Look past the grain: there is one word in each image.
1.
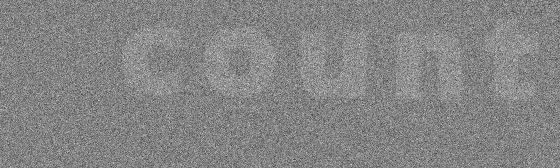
count
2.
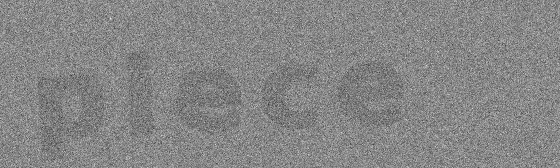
piece
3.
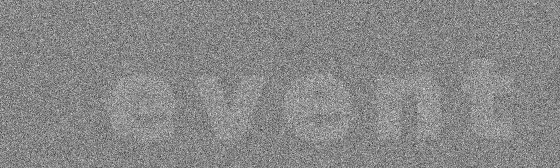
event
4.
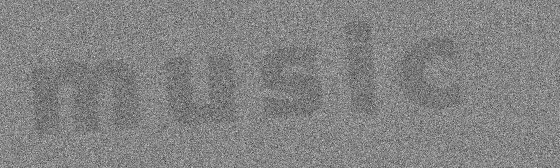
music
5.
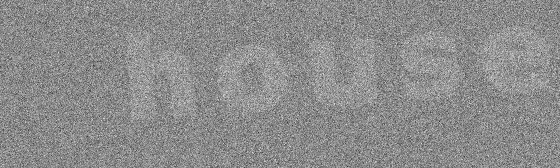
house
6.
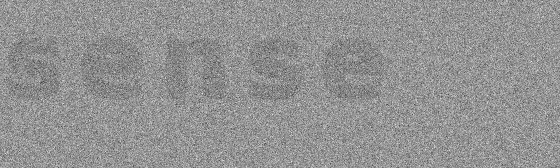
sense
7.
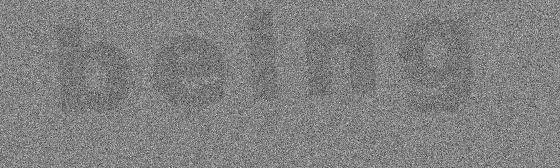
being
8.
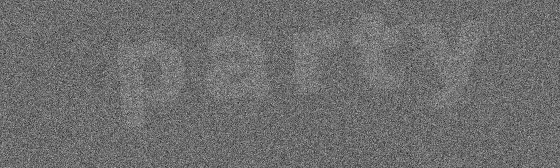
party
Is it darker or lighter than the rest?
lighter
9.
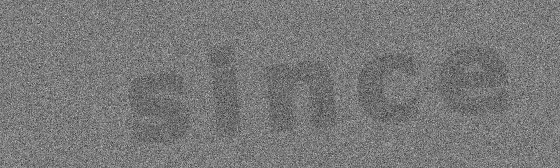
since
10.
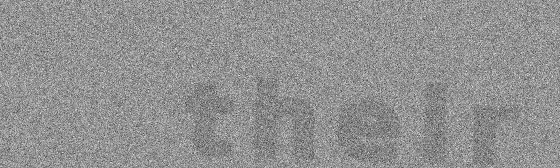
their
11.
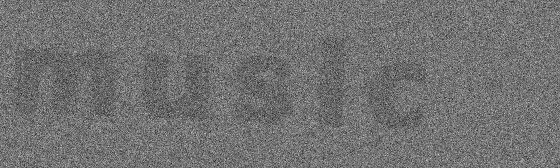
music
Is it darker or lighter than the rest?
darker
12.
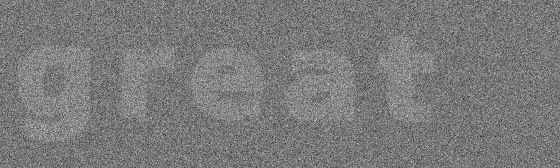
great
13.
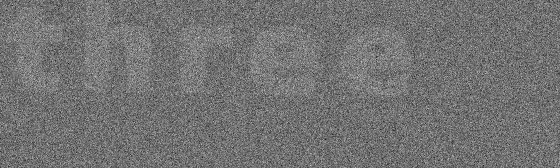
three
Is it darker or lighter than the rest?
lighter
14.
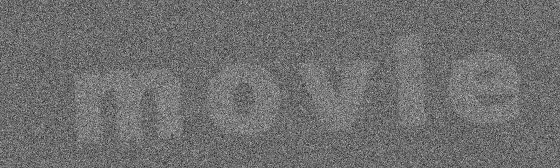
movie
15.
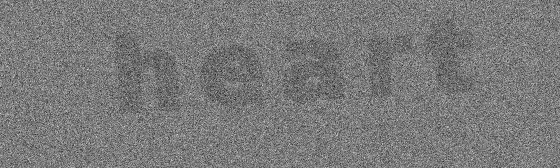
heart
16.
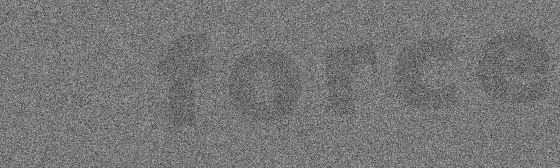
force
